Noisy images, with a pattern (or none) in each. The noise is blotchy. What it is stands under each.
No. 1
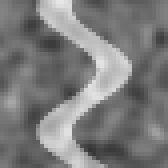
a wavy band
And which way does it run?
top to bottom
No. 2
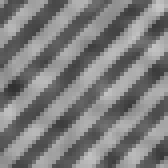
diagonal stripes
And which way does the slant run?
bottom left to top right
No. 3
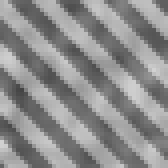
diagonal stripes
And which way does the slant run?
top left to bottom right
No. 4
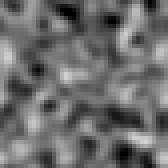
only noise
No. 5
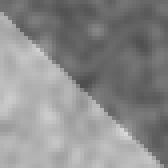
a sharp edge
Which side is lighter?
bottom left
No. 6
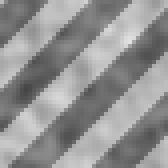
diagonal stripes
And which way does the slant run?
bottom left to top right
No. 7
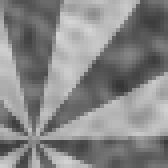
spokes from one point
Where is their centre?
bottom left
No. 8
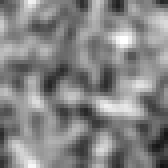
only noise
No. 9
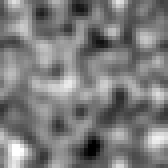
only noise
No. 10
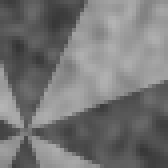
spokes from one point
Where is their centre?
bottom left
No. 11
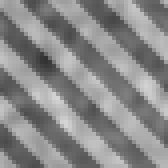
diagonal stripes
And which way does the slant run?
top left to bottom right
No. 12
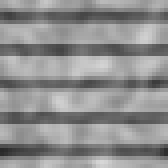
horizontal stripes
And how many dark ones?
5
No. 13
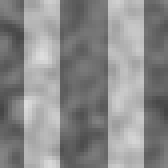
vertical stripes
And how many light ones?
2
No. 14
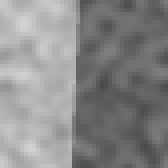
a sharp edge
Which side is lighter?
left
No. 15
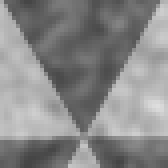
spokes from one point
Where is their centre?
bottom middle
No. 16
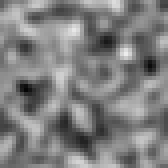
only noise
